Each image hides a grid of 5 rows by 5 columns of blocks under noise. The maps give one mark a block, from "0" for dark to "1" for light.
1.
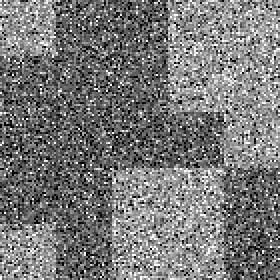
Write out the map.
1 0 0 1 1
0 0 0 1 1
0 0 0 0 1
0 0 1 1 0
1 0 1 1 0
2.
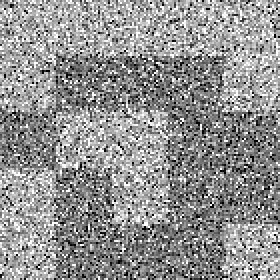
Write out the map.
1 1 1 1 1
1 0 0 0 1
0 1 1 0 0
1 0 1 0 0
1 0 0 0 1
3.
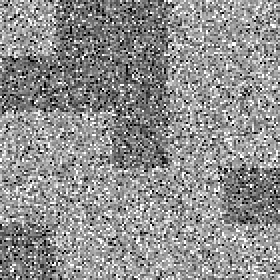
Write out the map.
1 0 0 1 1
0 0 0 1 1
1 1 0 1 1
1 1 1 1 0
0 1 1 1 1
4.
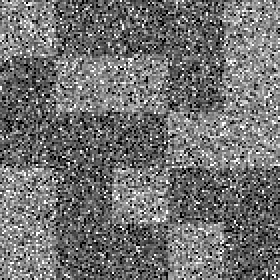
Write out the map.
1 0 0 0 1
0 1 1 0 1
0 0 0 1 1
1 0 1 0 0
1 0 0 1 0
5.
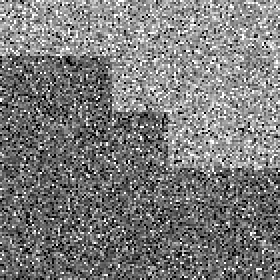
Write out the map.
1 1 1 1 1
0 0 1 1 1
0 0 0 1 1
0 0 0 0 0
0 0 0 0 0
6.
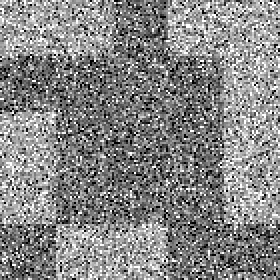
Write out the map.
1 1 0 1 1
0 0 0 0 1
1 0 0 0 1
1 0 0 0 1
0 1 1 0 0
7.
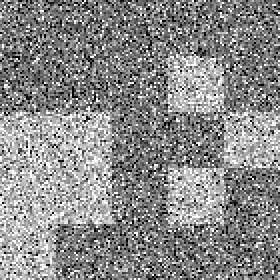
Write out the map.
0 0 0 0 0
0 0 0 1 0
1 1 0 0 1
1 1 0 1 0
1 0 0 0 0
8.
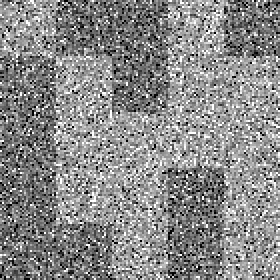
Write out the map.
1 0 0 1 0
0 1 0 1 1
0 1 1 1 1
0 1 1 0 1
0 0 1 0 1
